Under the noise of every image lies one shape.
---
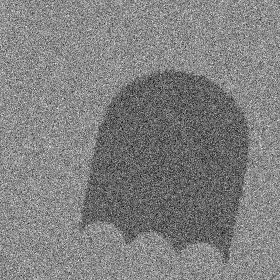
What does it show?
dark ghost
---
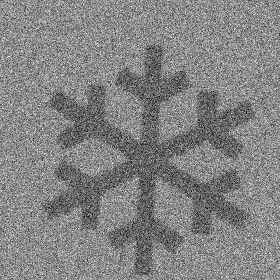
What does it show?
dark snowflake
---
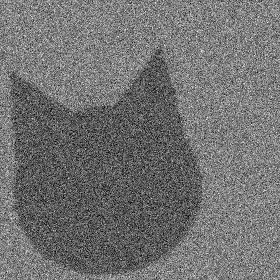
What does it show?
dark cat's head
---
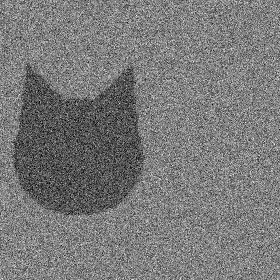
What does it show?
dark cat's head
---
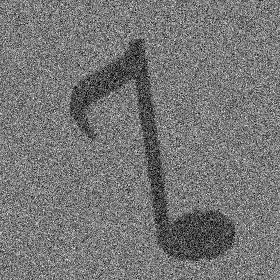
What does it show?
dark musical note
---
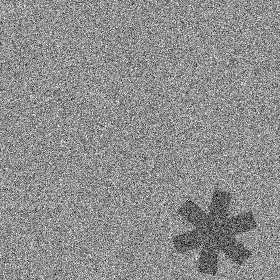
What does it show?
dark asterisk, bottom right
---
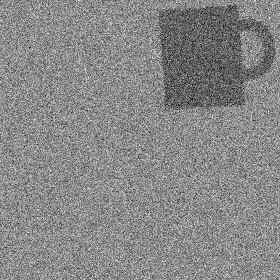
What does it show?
dark cup, top right
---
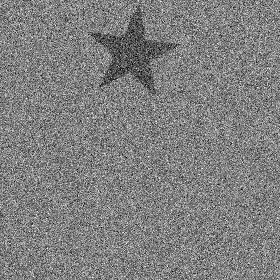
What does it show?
dark star, top middle
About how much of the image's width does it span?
a third
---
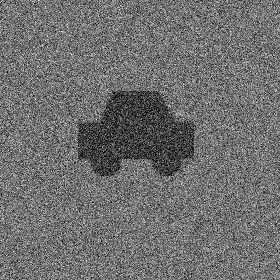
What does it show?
dark car, centre
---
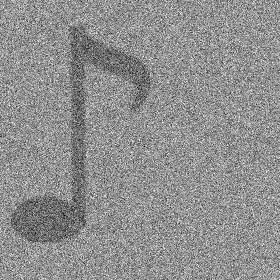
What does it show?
dark musical note
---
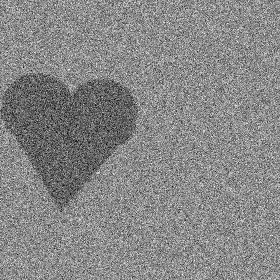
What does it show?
dark heart
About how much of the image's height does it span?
half
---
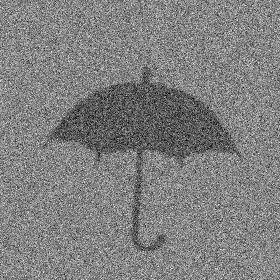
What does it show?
dark umbrella
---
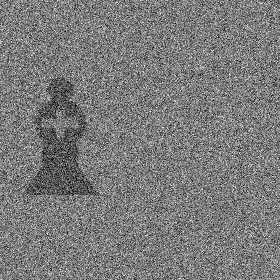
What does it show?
dark chess bishop, middle left
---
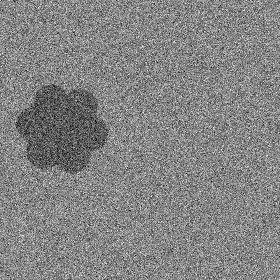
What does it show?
dark flower, middle left
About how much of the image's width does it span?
a third
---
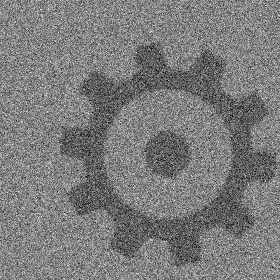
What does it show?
dark gear
